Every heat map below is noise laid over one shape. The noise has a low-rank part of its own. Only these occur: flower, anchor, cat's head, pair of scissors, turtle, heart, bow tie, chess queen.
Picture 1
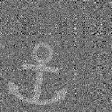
anchor
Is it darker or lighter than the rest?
lighter
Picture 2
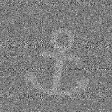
anchor
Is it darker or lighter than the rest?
lighter
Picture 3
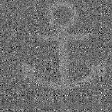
anchor
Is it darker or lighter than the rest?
lighter
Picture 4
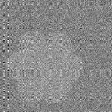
flower
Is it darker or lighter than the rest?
lighter
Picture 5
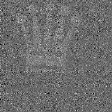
chess queen
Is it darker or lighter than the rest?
lighter
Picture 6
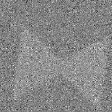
bow tie
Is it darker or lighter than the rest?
lighter
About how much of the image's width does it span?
nearly all
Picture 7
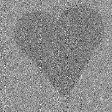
heart
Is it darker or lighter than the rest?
darker
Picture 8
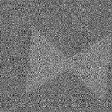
bow tie
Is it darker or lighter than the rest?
lighter
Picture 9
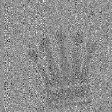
chess queen
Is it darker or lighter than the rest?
darker
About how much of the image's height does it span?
two thirds
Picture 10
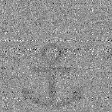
anchor
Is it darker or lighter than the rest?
darker
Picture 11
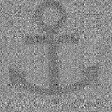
anchor
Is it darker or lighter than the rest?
darker
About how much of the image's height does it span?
nearly all
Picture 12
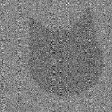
cat's head
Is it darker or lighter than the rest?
darker
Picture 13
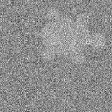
turtle
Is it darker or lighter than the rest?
lighter
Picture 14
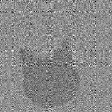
cat's head
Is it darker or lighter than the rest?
darker
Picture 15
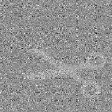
pair of scissors
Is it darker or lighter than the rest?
lighter
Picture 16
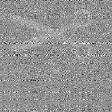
pair of scissors
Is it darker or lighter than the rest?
lighter
